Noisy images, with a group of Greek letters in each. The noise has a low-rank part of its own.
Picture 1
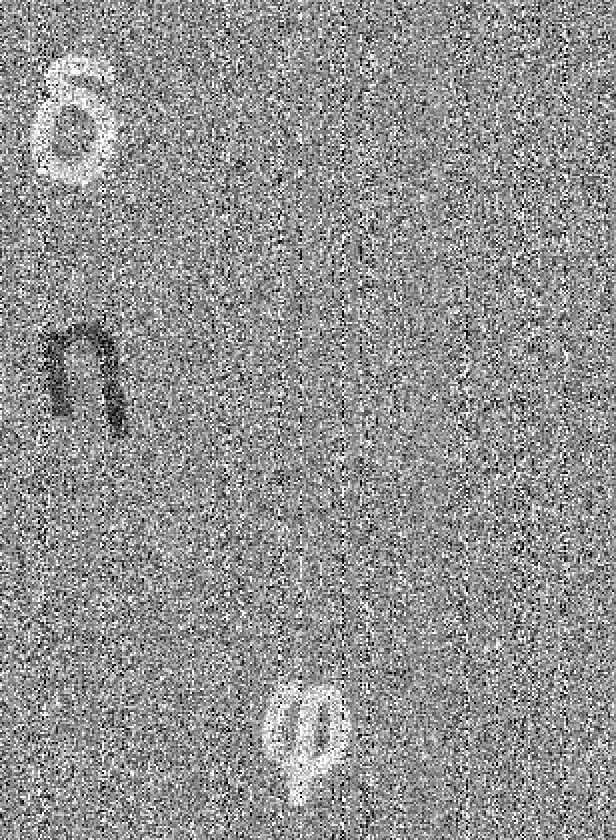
top left: light delta; middle left: dark eta; bottom middle: light phi
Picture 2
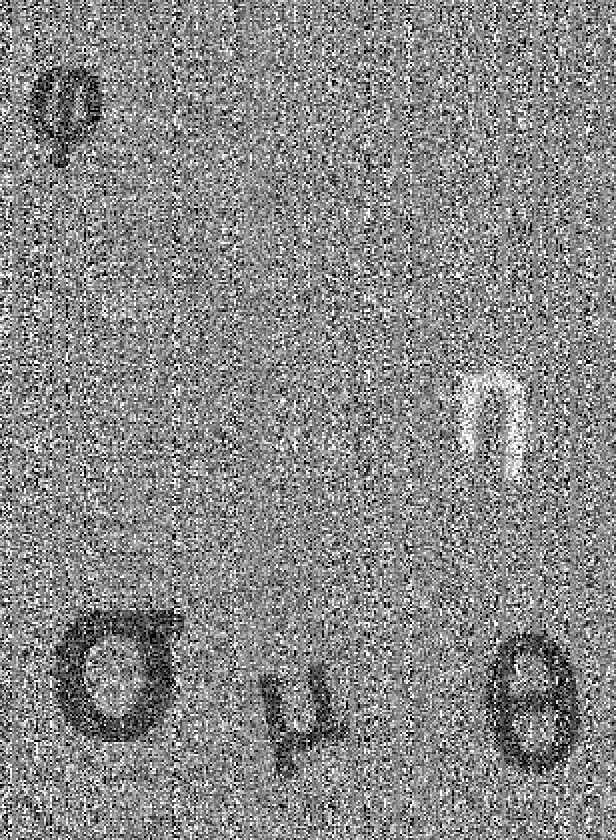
top left: dark phi; middle right: light eta; bottom left: dark sigma; bottom middle: dark mu; bottom right: dark theta
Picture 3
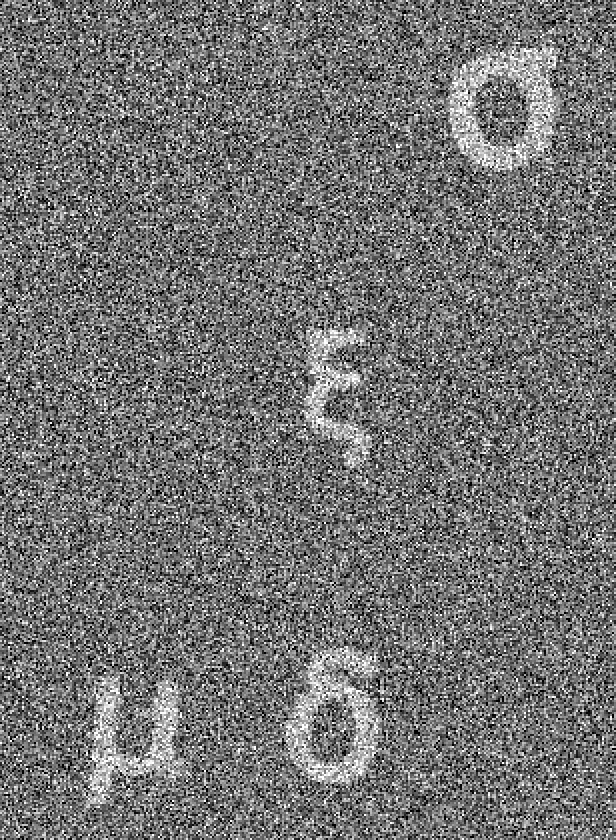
top right: light sigma; centre: light xi; bottom left: light mu; bottom middle: light delta
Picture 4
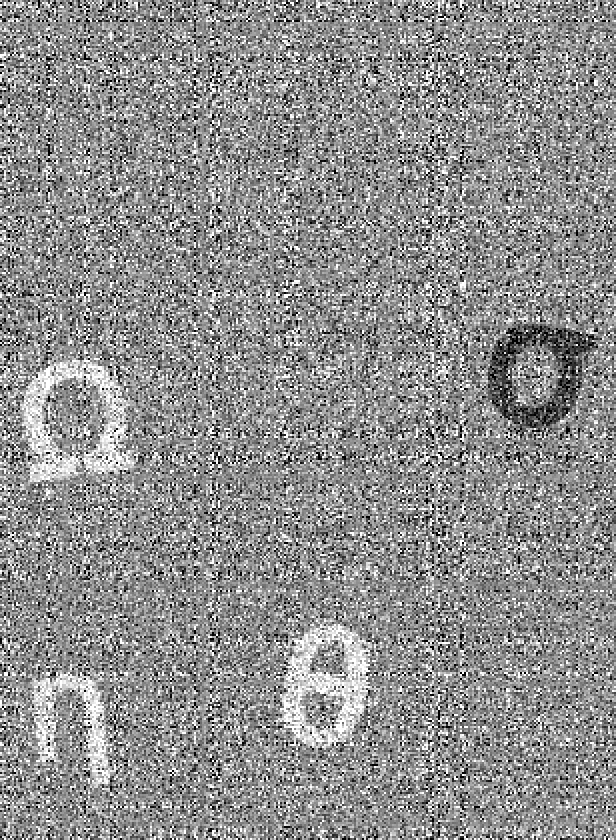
middle left: light omega; middle right: dark sigma; bottom left: light eta; bottom middle: light theta
